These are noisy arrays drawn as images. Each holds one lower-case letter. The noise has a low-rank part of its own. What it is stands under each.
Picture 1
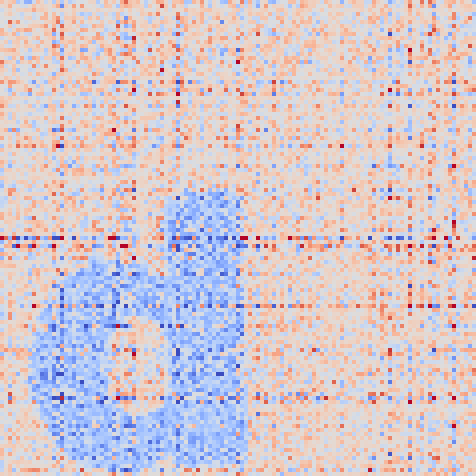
d
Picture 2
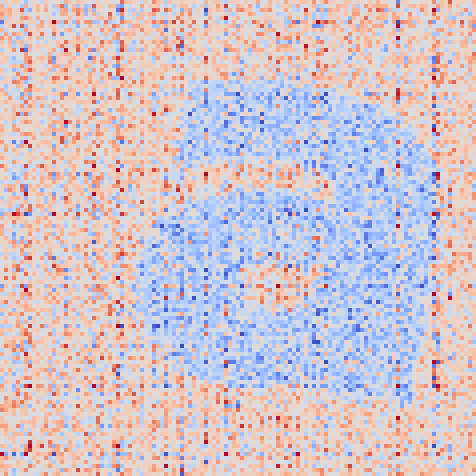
a
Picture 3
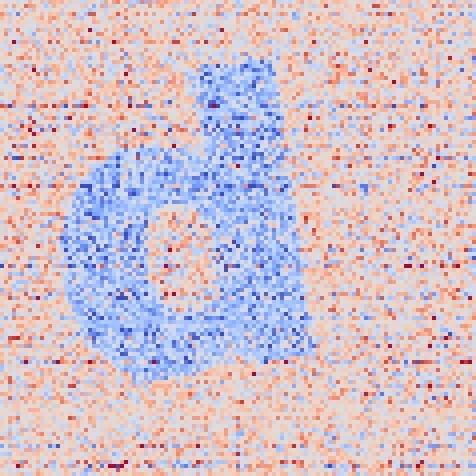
d
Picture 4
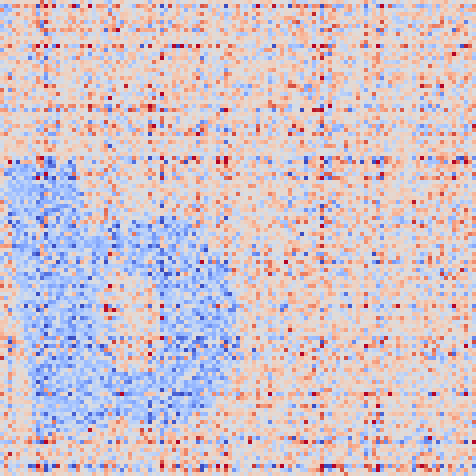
b
